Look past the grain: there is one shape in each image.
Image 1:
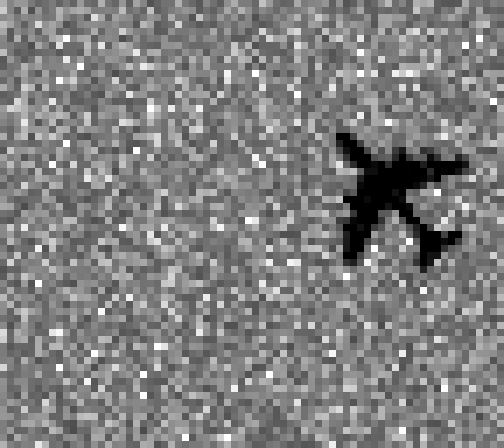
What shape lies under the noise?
airplane
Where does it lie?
middle right
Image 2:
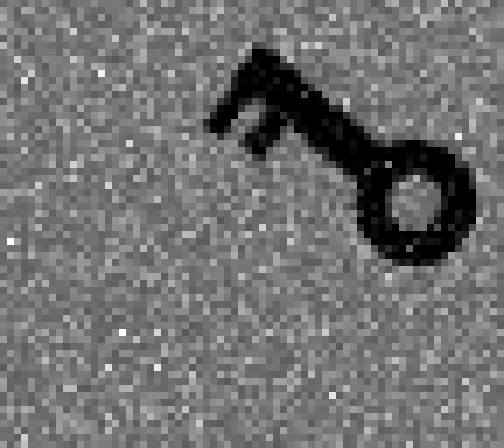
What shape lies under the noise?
key
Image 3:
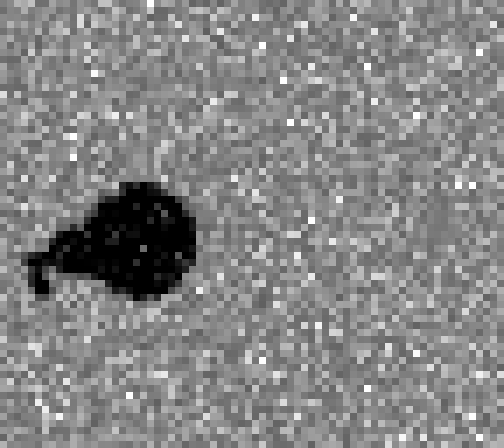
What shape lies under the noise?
pear
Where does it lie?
middle left
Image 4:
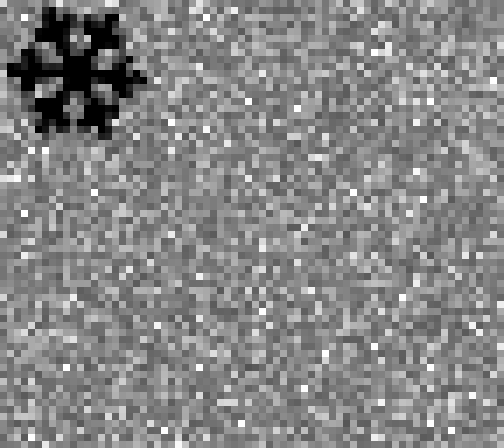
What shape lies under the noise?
snowflake
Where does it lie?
top left
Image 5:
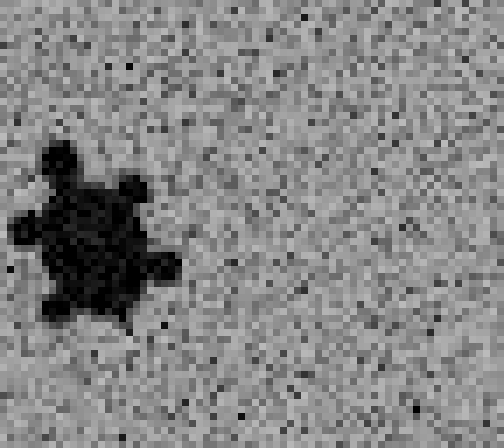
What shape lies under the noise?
turtle
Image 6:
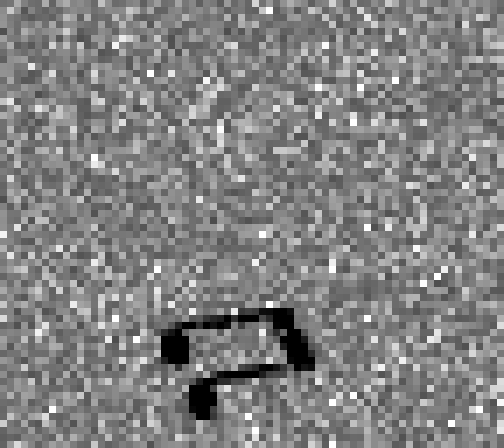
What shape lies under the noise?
pair of musical notes
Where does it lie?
bottom middle
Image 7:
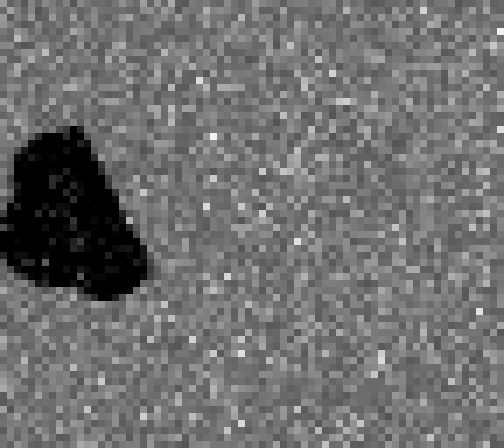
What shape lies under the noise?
cloud
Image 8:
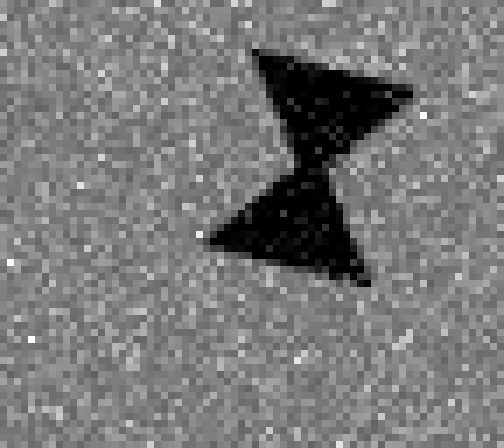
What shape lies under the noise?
bow tie
